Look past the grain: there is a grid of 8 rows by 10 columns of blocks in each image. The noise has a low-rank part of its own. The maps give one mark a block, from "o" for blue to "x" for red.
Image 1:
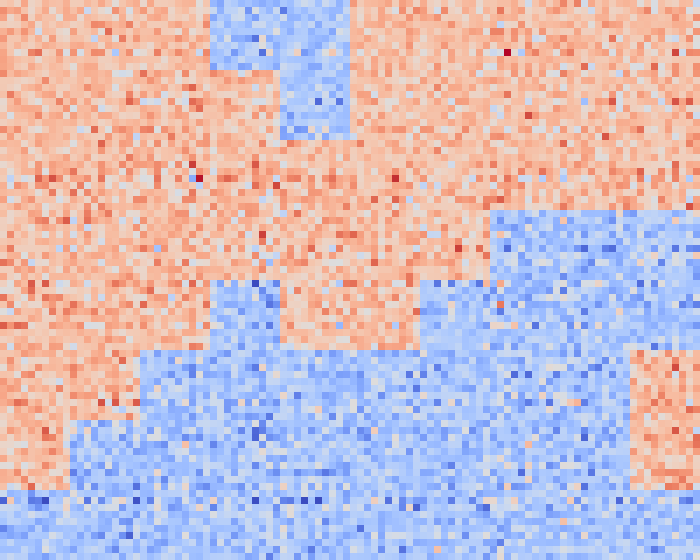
x x x o o x x x x x
x x x x o x x x x x
x x x x x x x x x x
x x x x x x x o o o
x x x o x x o o o o
x x o o o o o o o x
x o o o o o o o o x
o o o o o o o o o o
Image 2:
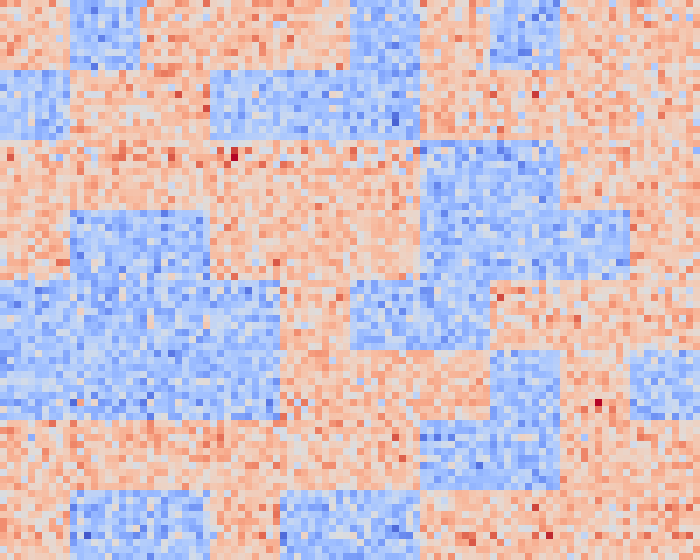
x o x x x o x o x x
o x x o o o x x x x
x x x x x x o o x x
x o o x x x o o o x
o o o o x o o x x x
o o o o x x x o x o
x x x x x x o o x x
x o o x o o x x x x
